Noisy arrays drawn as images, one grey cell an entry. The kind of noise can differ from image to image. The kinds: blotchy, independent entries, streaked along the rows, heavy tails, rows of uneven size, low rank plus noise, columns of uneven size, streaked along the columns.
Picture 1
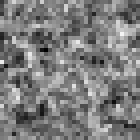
blotchy
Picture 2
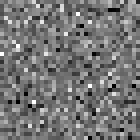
heavy tails
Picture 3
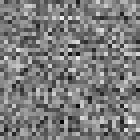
low rank plus noise
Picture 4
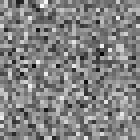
independent entries
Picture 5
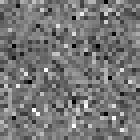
heavy tails
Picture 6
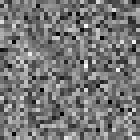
independent entries
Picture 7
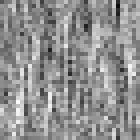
streaked along the columns
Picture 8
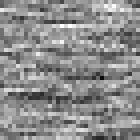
streaked along the rows
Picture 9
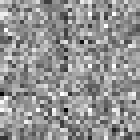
low rank plus noise
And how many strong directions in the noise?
one
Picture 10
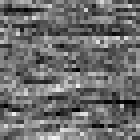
streaked along the rows
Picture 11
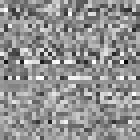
rows of uneven size
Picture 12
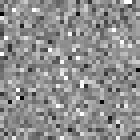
heavy tails
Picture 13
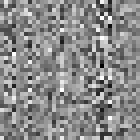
columns of uneven size
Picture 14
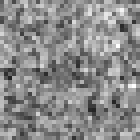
blotchy
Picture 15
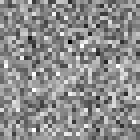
independent entries
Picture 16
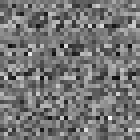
rows of uneven size
